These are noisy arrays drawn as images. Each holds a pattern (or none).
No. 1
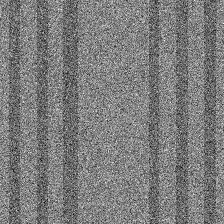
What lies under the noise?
bands of columns
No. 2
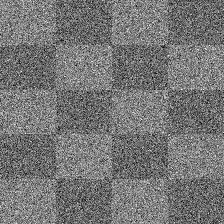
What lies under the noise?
a checkerboard
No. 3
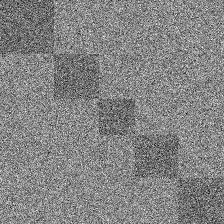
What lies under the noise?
blocks along the diagonal
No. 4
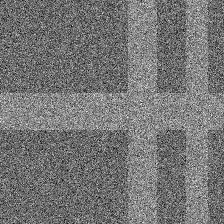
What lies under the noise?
bands of rows crossing bands of columns
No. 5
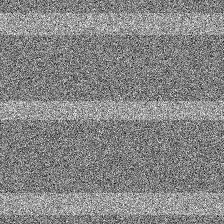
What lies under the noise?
bands of rows
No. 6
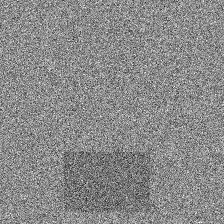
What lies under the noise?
one block
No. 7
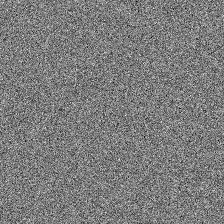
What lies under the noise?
only noise
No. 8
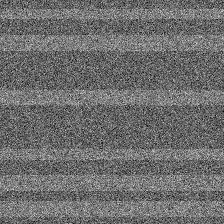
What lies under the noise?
bands of rows
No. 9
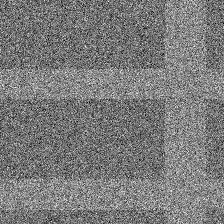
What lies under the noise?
bands of rows crossing bands of columns
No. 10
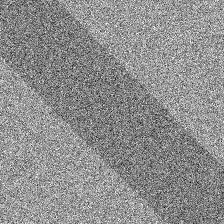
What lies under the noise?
a diagonal band
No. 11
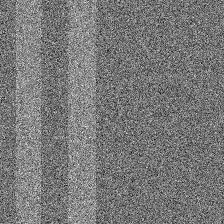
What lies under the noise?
bands of columns
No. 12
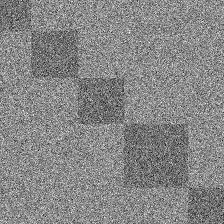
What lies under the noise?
blocks along the diagonal
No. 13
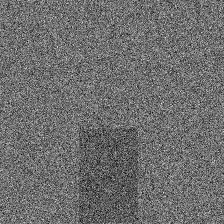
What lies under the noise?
one block
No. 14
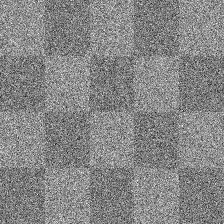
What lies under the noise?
a checkerboard
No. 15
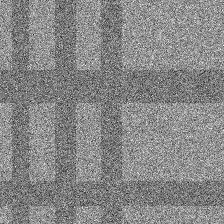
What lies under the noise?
bands of rows crossing bands of columns
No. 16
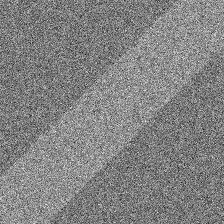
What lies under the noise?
a diagonal band
